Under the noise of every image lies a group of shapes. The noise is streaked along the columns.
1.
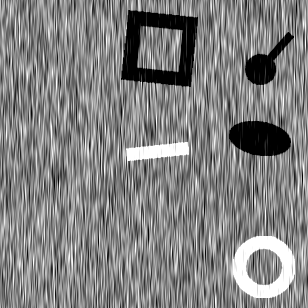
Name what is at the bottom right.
ring
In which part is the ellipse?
middle right
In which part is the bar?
centre
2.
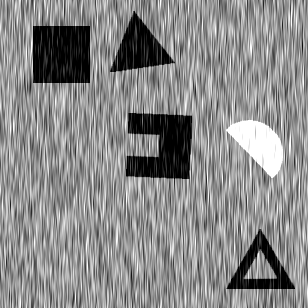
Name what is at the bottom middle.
nothing
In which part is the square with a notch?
centre
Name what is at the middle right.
half disc
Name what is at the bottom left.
nothing
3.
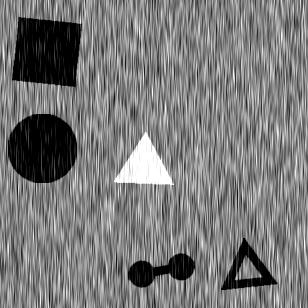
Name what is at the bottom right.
triangle frame
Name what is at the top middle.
nothing
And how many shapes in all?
5
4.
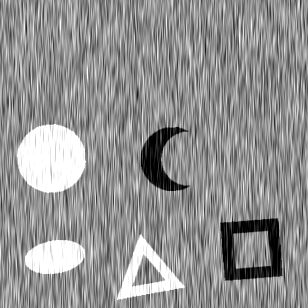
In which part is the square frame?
bottom right
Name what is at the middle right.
nothing
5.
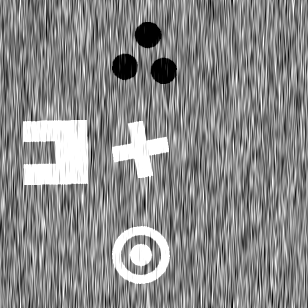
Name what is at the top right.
nothing
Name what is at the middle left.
square with a notch
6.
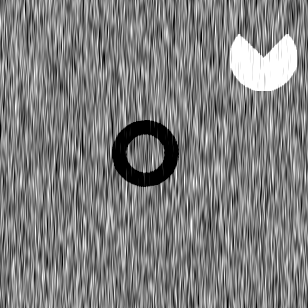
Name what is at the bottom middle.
nothing
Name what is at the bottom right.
nothing
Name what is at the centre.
ring
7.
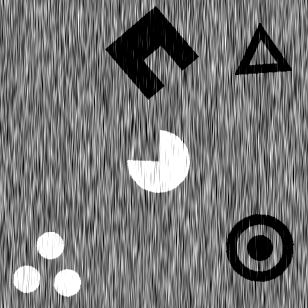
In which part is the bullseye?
bottom right
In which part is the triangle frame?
top right
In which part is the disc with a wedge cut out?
centre
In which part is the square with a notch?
top middle
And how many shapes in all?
5
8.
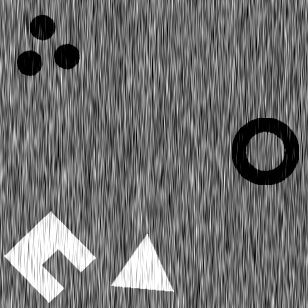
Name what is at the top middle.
nothing
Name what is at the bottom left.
square with a notch
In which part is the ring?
middle right
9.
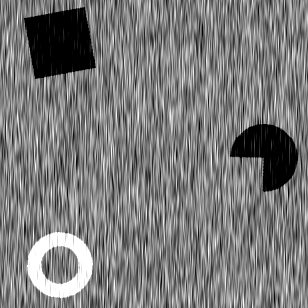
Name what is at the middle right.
disc with a wedge cut out
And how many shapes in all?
3
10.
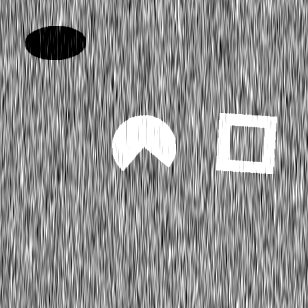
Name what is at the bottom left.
nothing
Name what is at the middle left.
nothing
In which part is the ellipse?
top left
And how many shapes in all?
3
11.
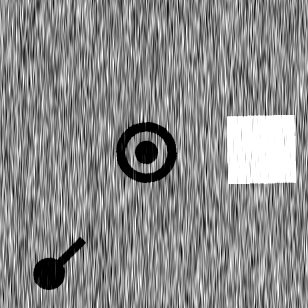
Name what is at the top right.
nothing
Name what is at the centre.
bullseye
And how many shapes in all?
3
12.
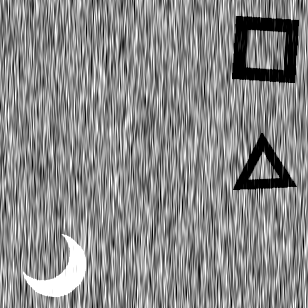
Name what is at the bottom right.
nothing
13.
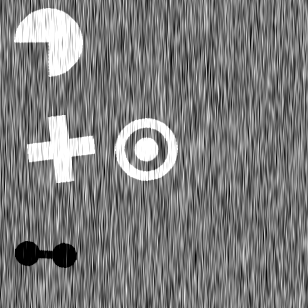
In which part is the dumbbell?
bottom left
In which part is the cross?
middle left
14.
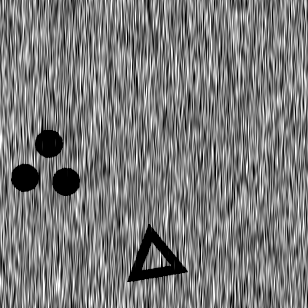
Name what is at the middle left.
three dots
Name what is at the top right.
nothing
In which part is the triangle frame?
bottom middle
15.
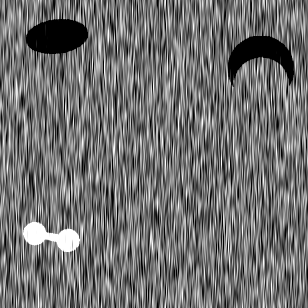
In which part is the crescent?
top right
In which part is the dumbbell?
bottom left
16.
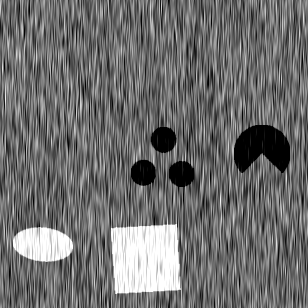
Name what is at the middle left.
nothing
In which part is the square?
bottom middle
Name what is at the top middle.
nothing
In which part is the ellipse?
bottom left
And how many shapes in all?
4
